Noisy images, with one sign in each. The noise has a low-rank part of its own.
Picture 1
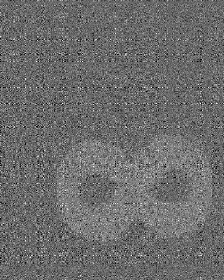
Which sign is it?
infinity sign
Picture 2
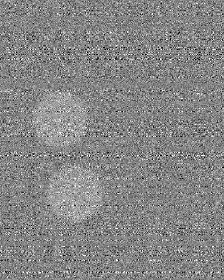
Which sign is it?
colon
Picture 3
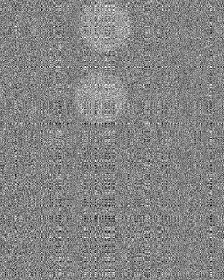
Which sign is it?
colon
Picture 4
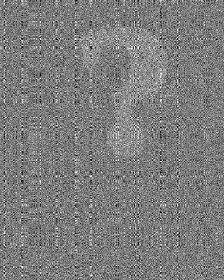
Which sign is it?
question mark
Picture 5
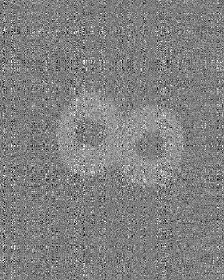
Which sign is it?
infinity sign
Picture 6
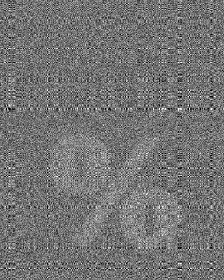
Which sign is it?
percent sign
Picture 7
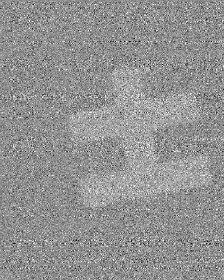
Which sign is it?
plus-minus sign
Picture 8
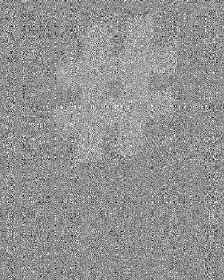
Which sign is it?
hash sign
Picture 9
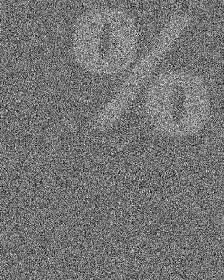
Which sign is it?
percent sign
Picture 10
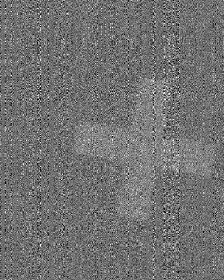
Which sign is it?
plus sign
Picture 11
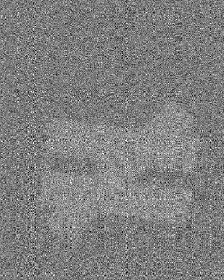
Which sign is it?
not-equal sign
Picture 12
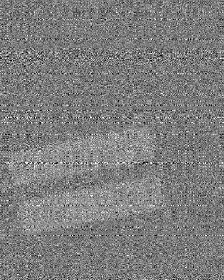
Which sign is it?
equals sign
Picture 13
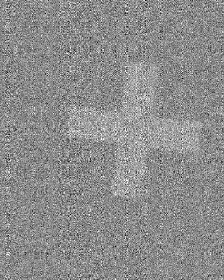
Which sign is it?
plus sign
